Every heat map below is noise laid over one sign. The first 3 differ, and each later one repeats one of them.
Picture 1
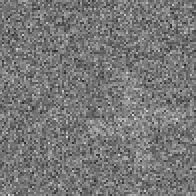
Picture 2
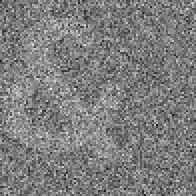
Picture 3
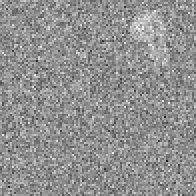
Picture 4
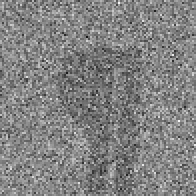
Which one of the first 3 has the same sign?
3
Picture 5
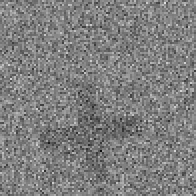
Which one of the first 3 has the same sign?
1
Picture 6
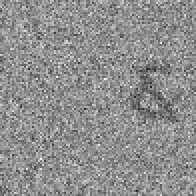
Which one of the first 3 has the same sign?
2
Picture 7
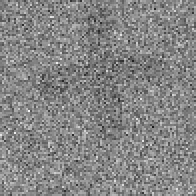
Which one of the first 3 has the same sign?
1
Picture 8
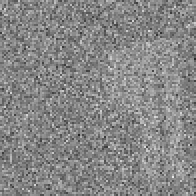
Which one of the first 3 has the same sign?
3
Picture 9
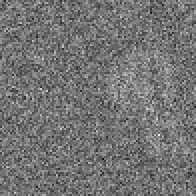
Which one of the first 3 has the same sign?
3
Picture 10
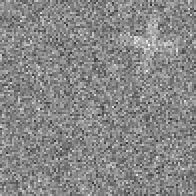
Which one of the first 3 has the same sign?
1
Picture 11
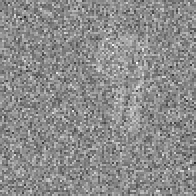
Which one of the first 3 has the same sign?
3
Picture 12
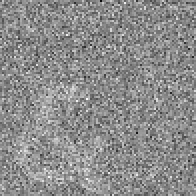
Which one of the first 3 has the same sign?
2
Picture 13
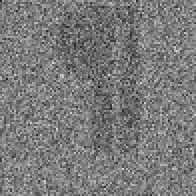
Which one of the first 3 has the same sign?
3
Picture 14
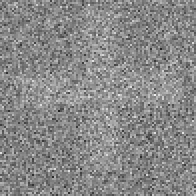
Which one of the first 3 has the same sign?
1
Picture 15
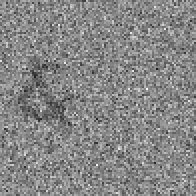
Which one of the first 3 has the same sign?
2
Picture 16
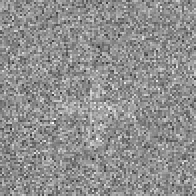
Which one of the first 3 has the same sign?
1
